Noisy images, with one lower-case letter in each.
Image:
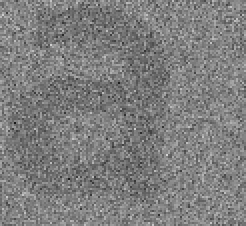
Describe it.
dark a
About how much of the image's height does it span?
nearly all
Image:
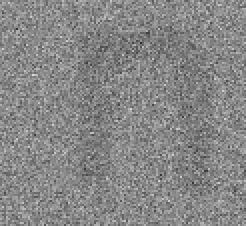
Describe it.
dark n
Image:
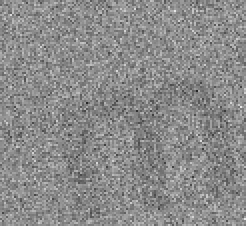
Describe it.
dark m
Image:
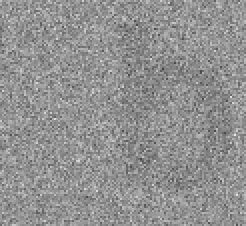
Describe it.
dark b
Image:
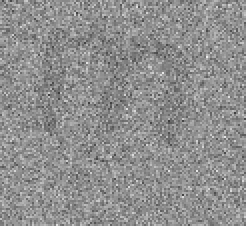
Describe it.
dark m
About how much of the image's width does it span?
two thirds
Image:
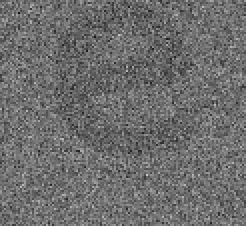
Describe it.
dark e
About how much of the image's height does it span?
two thirds
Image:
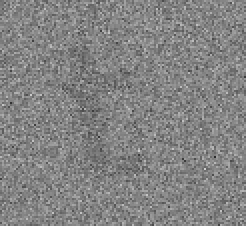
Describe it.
dark t
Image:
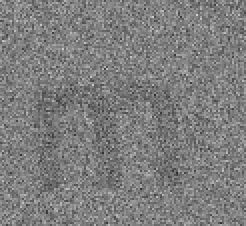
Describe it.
dark m
